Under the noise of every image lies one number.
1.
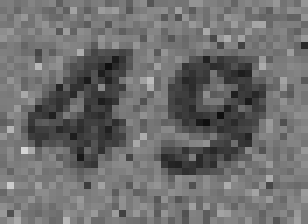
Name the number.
49
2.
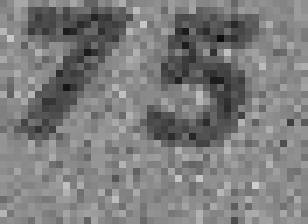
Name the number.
75
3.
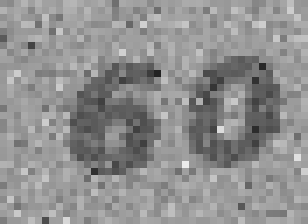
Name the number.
60
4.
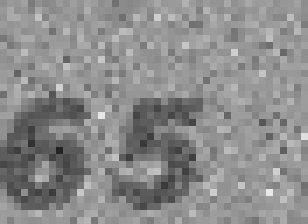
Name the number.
65
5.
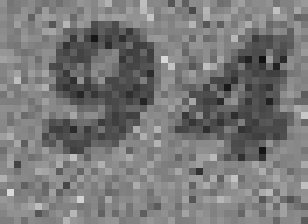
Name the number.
94
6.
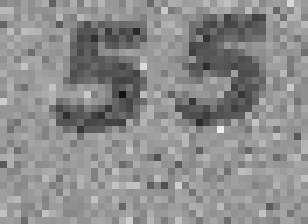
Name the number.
55
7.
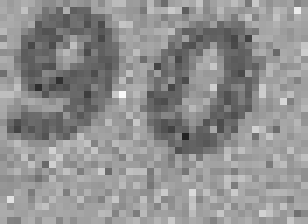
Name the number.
90
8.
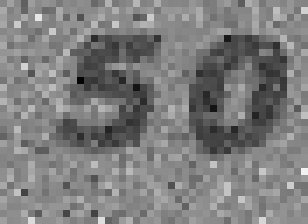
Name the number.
50
